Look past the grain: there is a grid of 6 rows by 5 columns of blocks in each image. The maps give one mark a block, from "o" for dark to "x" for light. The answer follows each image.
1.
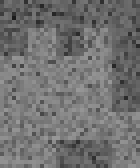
o o o o o
o x o x o
x x x x o
x x x x o
x x x x x
x x o o x
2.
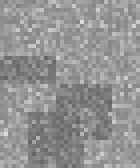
x x x x x
x x x x x
o o x x x
x x o o x
x o o o x
x o o x x
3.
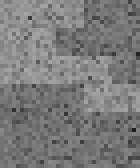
x x x o o
x x o o o
x x x x o
o o o x x
o o o o o
o o o o o
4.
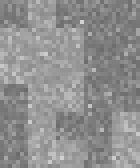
o x o o o
x x x o o
x x x o o
o x x o o
o x o o x
o x x o x
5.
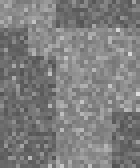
x x o o o
o x x x x
o o x x x
o o x x x
o o x x o
o o x x o
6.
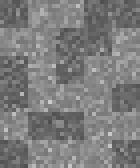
o x x o o
x x o o x
o x o x x
o x x x o
x o o x x
o x x x o
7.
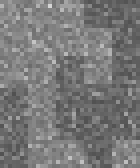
x x x o o
x x x x o
x x o x o
o x o o o
o x o o o
o x x o x
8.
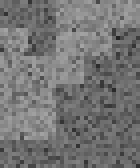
o o x x x
x o x x o
x x x o o
x x o o o
x x o o o
o o o o o
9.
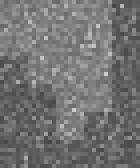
x x x x o
x x x x o
o x x x o
o o x x o
o o x o o
o o o o o
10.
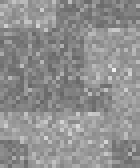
x x o o o
o o o x x
o o o x x
o o o o x
x x x x x
o x x x o
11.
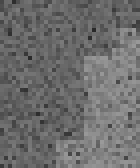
o o o o o
o o o o x
o o o x x
o o o x x
o o o x x
o o x x x
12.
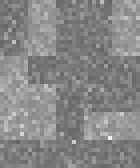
o x o o x
o x o o x
x o o o o
x x o o o
x x o x x
o o o o o
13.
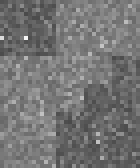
o o x x x
o o x x x
x x x x o
x x x o o
x x o o o
x x o o o
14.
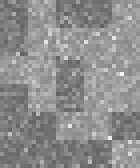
o x o o x
o x x x x
x x o x x
o x o x x
o o x x o
o o o o x
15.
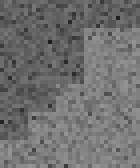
o o o o o
o o o x x
o o o x x
o o x x x
o x x x x
x x x x x
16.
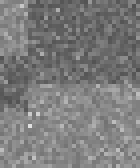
x o o o o
x o o o o
o o o o o
o x x x x
x x x x x
x x x x x
